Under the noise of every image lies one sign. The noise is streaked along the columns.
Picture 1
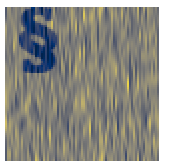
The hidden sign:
section sign
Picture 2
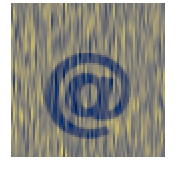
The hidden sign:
at sign
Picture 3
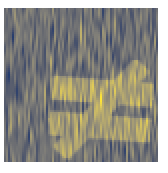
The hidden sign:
not-equal sign
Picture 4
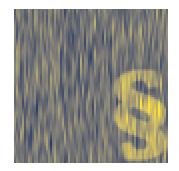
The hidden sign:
section sign
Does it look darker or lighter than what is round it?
lighter
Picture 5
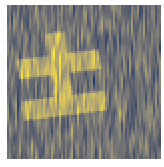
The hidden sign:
plus-minus sign
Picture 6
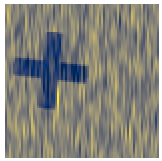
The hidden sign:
plus sign
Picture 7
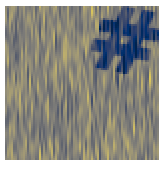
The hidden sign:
hash sign
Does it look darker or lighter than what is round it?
darker
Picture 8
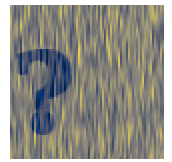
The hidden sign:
question mark
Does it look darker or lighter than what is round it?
darker
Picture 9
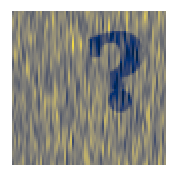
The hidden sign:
question mark
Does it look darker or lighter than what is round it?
darker
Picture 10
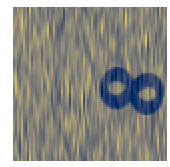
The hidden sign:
infinity sign
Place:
middle right
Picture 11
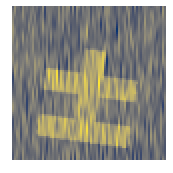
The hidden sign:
plus-minus sign
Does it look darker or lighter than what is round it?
lighter
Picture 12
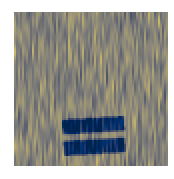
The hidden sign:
equals sign
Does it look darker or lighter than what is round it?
darker
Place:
bottom middle
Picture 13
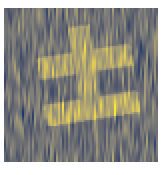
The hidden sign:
plus-minus sign
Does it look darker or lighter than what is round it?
lighter
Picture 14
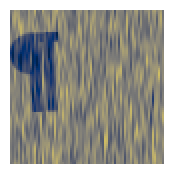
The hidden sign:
pilcrow
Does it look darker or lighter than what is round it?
darker
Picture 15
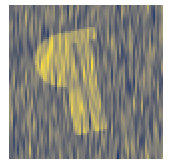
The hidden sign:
pilcrow
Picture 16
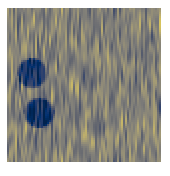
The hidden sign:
colon
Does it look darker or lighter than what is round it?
darker
